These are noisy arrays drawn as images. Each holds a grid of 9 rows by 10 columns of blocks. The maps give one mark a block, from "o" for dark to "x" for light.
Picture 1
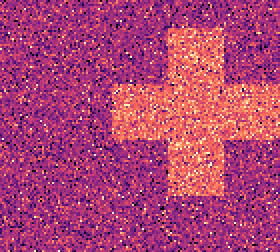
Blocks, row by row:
oooooooooo
ooooooxxoo
ooooooxxoo
ooooxxxxxx
ooooxxxxxx
ooooooxxoo
ooooooxxoo
oooooooooo
oooooooooo
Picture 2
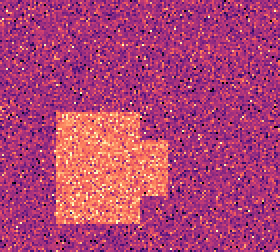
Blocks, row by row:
oooooooooo
oooooooooo
oooooooooo
oooooooooo
ooxxxooooo
ooxxxxoooo
ooxxxxoooo
ooxxxooooo
oooooooooo
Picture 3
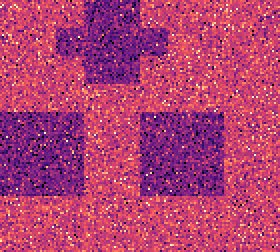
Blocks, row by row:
xxxooxxxxx
xxooooxxxx
xxxooxxxxx
xxxxxxxxxx
oooxxoooxx
oooxxoooxx
oooxxoooxx
xxxxxxxxxx
xxxxxxxxxx
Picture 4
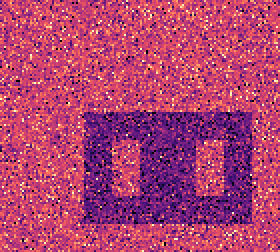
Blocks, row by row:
xxxxxxxxxx
xxxxxxxxxx
xxxxxxxxxx
xxxxxxxxxx
xxxoooooox
xxxoxooxox
xxxoxooxox
xxxoooooox
xxxxxxxxxx
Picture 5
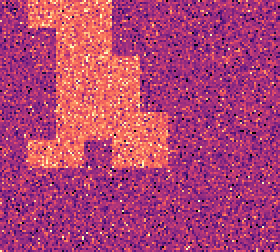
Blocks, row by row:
oxxxoooooo
ooxxoooooo
ooxxxooooo
ooxxxooooo
ooxxxxoooo
oxxoxxoooo
oooooooooo
oooooooooo
oooooooooo
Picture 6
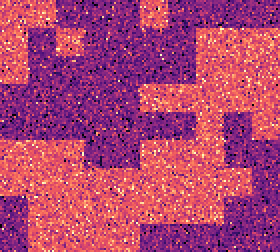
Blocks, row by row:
xxoooxoooo
xoxooooxxx
xooooooxxx
oooooxxxxx
oooooooxox
xxxooxxxoo
xxxxxxxxxo
oxxxxxxxoo
oxxxxooooo
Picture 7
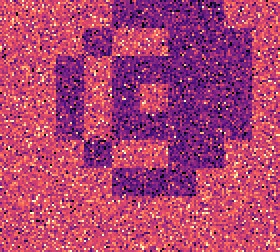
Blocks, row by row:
xxxxooooxx
xxxoxxooox
xxoxooooox
xxoxoxooox
xxoxooooox
xxxoxxooxx
xxxxoooxxx
xxxxxxxxxx
xxxxxxxxxx
